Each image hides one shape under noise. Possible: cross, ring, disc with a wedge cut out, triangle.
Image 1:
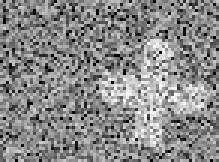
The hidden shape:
cross
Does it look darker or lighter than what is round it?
lighter
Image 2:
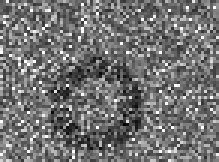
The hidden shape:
ring
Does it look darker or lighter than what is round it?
darker
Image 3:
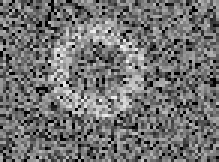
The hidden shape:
ring
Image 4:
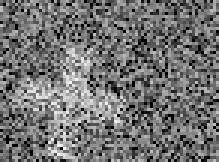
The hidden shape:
cross
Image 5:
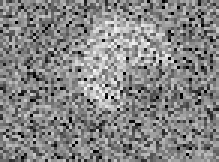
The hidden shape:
disc with a wedge cut out
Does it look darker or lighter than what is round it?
lighter
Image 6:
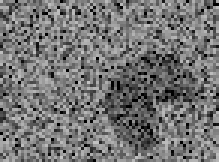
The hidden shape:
disc with a wedge cut out
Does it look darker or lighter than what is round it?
darker
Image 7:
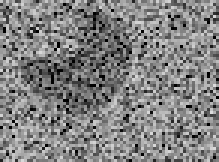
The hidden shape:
disc with a wedge cut out
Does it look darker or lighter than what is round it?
darker
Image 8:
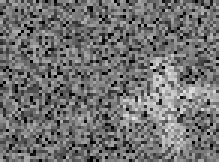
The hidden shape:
cross
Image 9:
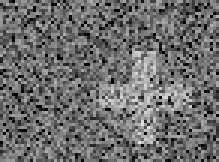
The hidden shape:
cross
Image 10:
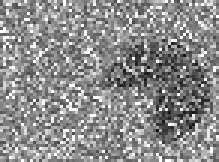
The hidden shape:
disc with a wedge cut out
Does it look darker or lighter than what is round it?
darker
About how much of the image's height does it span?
two thirds
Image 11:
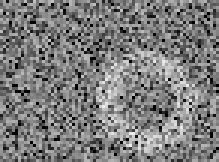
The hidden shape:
ring
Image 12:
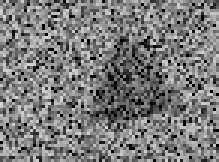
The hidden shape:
triangle
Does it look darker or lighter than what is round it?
darker
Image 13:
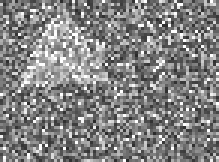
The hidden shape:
triangle
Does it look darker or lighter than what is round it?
lighter
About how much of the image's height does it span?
half
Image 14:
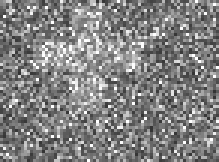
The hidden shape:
cross
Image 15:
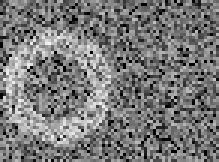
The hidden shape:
ring
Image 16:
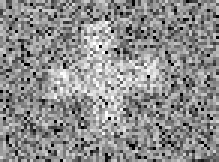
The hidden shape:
cross
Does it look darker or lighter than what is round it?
lighter
